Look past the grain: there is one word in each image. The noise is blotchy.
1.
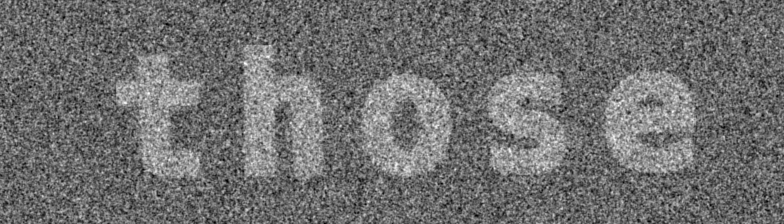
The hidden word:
those
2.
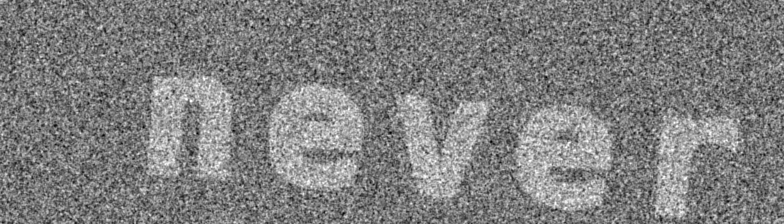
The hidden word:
never
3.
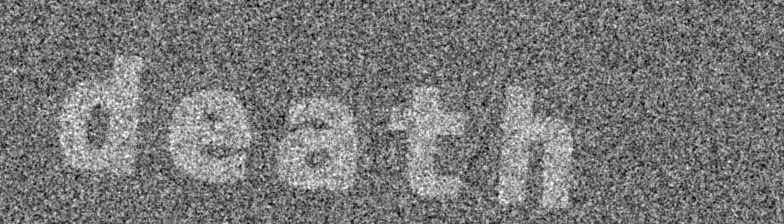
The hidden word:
death
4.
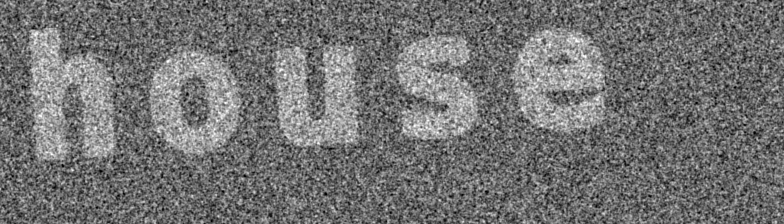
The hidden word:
house
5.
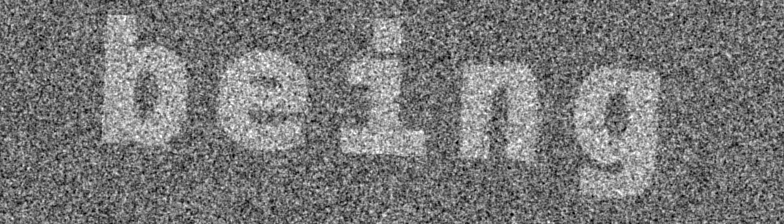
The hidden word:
being
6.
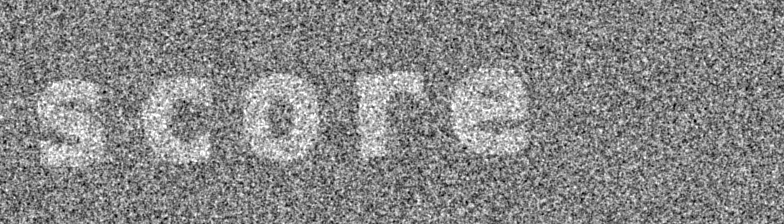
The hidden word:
score
